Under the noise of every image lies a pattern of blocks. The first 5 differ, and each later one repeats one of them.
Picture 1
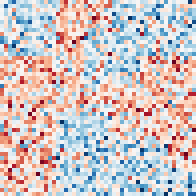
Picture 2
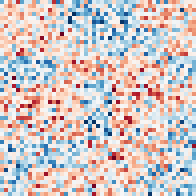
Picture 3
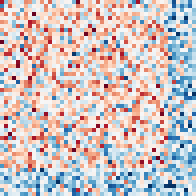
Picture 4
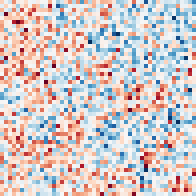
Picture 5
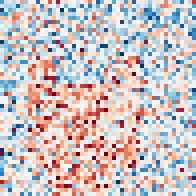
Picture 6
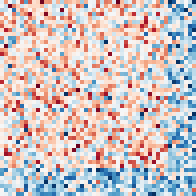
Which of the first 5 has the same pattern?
3
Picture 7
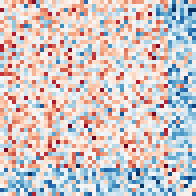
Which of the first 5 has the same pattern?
3
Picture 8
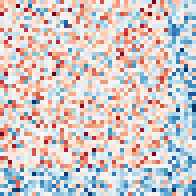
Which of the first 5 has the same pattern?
3
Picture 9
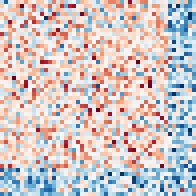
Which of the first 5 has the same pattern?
3
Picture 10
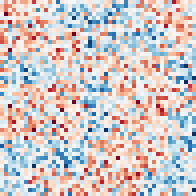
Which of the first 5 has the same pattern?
2
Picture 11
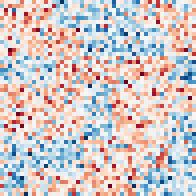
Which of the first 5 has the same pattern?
2
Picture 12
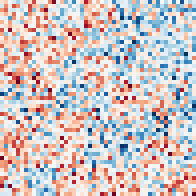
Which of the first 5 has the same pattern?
4
